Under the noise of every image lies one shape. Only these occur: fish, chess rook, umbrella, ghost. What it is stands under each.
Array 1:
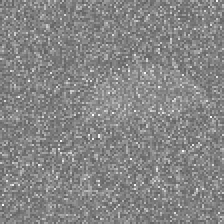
umbrella
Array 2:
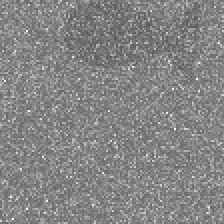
fish
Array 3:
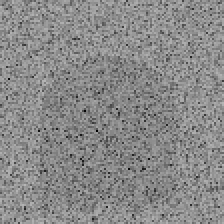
ghost
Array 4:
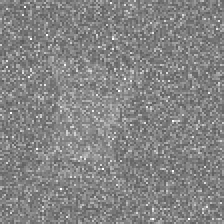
chess rook
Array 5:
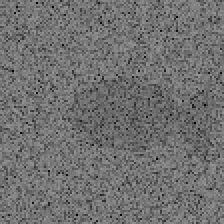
fish
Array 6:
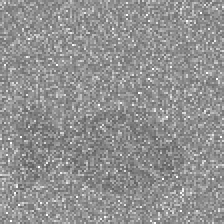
fish
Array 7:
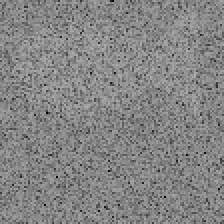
fish
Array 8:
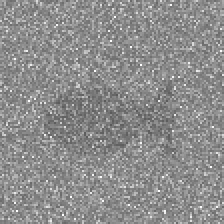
fish
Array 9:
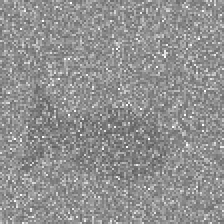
fish
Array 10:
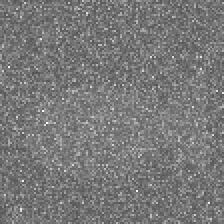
fish
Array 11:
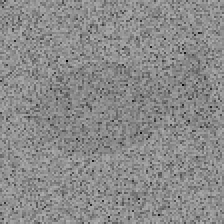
fish
